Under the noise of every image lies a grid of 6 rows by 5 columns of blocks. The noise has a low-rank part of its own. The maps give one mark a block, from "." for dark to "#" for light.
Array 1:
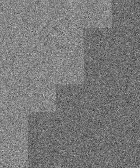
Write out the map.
# # # # .
# # # . .
# # # . .
# # . . .
# . . . .
# . . . .
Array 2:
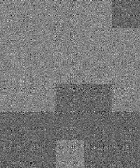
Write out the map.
# # # # .
# # # # #
# # # # #
# # . . #
. . . . .
. . # . .
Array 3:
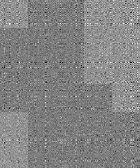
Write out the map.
# . . # #
. . . # #
. . . # #
. . . . #
# . . . .
# . . . .
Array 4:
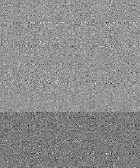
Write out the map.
# # # # #
# # # # #
# # # # #
# # # # #
. . . . .
. . . . .
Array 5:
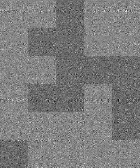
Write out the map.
# # . # #
# . . # #
# # . . .
# . . # .
# # # # .
. # # # #
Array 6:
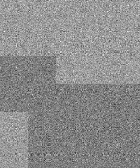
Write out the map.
# # # # #
# # # # #
. . # # #
. . . . .
# . . . .
# . . . .
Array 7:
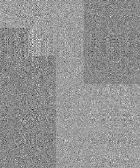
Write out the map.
# # # . .
. # # . .
. . # . .
. . # # #
. . # # #
. . # # #
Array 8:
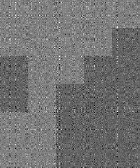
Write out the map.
# # # # #
# # # # .
. # # . .
. # . . .
# # . . .
# # . . .
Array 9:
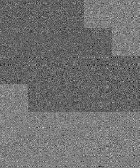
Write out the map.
. . . # #
. . . . #
. . . . .
# . . . .
# # # # #
# # # # #
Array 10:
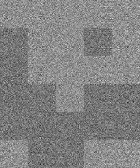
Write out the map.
# # # # #
. # # . #
. # # # #
. . # . .
. . . . .
# . . # #
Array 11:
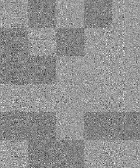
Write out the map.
# . # . #
. # . # #
. . # # #
# # # # #
. . # . .
# . . # #
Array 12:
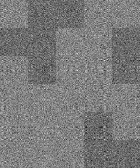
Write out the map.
# . . # #
. . # # .
# . # # .
# # # # #
# # # . #
# # # . .
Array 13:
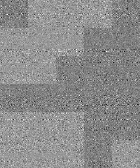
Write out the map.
. # # # .
# # # . .
# # . . .
. . . . .
# # # . .
# # # . #
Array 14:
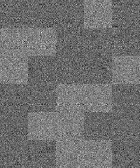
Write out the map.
. . . # .
# # . . .
# . . . #
. . # # .
. # # . .
. . # # .
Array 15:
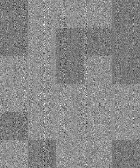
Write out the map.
. # # # .
. # . . .
# # . # .
# # # # #
. # # # #
# . # # .
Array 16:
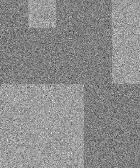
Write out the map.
. # . . #
. . . . #
. . . . #
# # # . .
# # # . .
# # # . .
